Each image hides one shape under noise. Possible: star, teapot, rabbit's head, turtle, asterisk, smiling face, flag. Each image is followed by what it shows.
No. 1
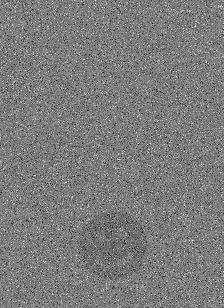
smiling face
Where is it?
bottom middle
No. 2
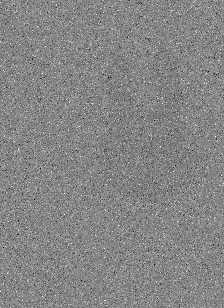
rabbit's head
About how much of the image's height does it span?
half
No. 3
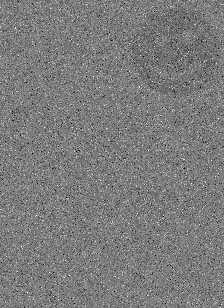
smiling face
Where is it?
top right
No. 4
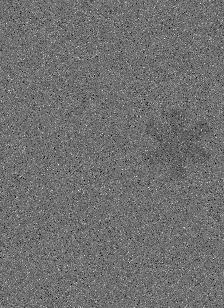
asterisk
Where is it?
middle right
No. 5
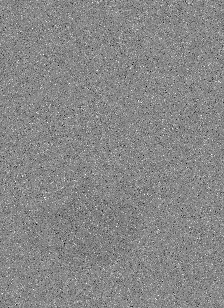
teapot
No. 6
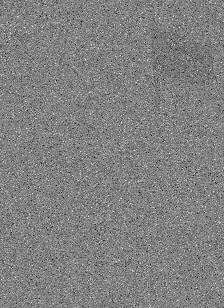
flag
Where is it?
top right
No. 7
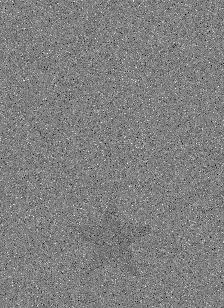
star
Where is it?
bottom middle
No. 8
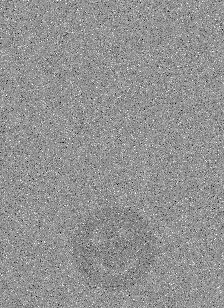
smiling face
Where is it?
bottom middle
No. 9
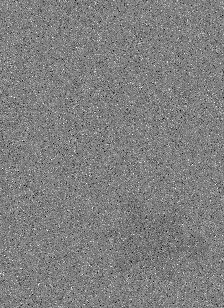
turtle
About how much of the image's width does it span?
half
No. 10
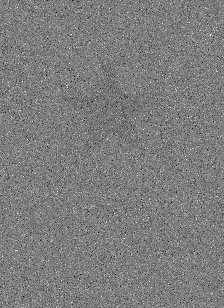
star
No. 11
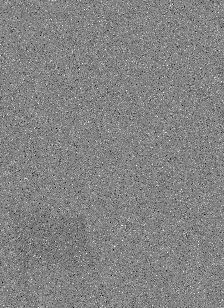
flag
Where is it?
bottom left
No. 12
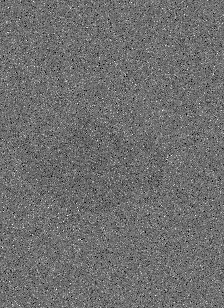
teapot
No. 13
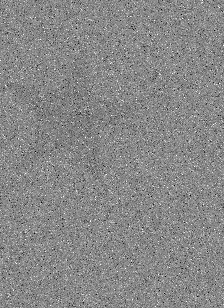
star
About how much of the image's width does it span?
two thirds
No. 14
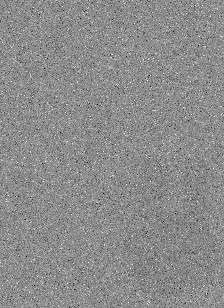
rabbit's head
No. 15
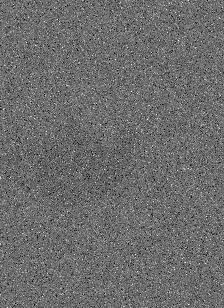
teapot
